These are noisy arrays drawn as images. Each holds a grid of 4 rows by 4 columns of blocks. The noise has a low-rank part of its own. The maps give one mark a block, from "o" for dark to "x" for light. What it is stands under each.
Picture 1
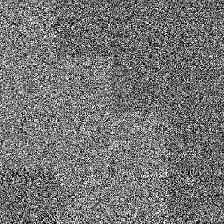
xooo
xxoo
xxxo
oxxo
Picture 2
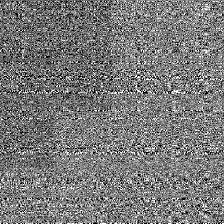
ooxx
ooxx
oxxx
xxxx
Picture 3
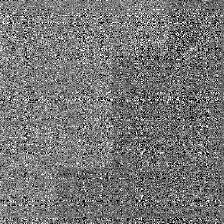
xxxo
xxoo
xxoo
xooo
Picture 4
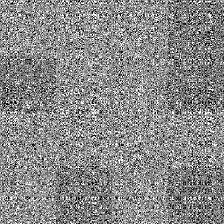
xxxo
oxxo
xxxx
xoxo
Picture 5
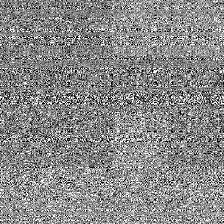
ooxx
oooo
ooxo
xxxx
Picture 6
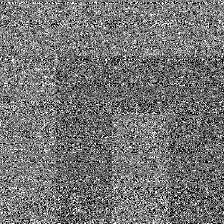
xxxx
xooo
xoxo
xoxo
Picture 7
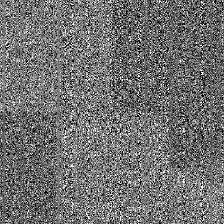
xxoo
xxoo
oxxo
oxxx
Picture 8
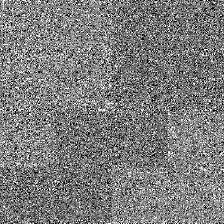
xxoo
xxoo
xoox
ooxx
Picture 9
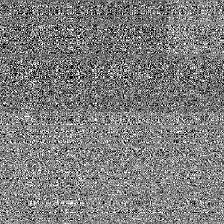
ooox
oooo
xxxx
xxxx
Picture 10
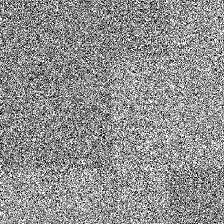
ooox
ooxx
ooxx
xxxo
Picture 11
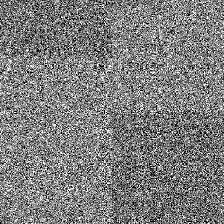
ooxx
xxxx
xxoo
xxoo
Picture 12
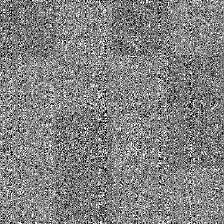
oxox
xxxo
xoxo
xoxx
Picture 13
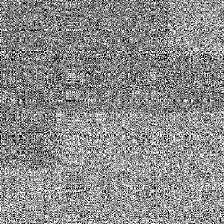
ooox
oooo
oxxx
xxxx
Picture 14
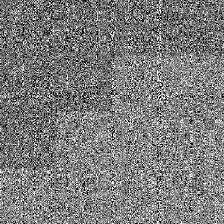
oooo
ooxx
oxxx
xxxx
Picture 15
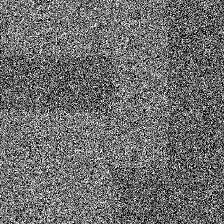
xxxo
ooxo
xxxo
xxoo
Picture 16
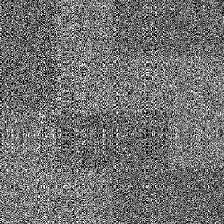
oxoo
oxxx
xoox
xxoo
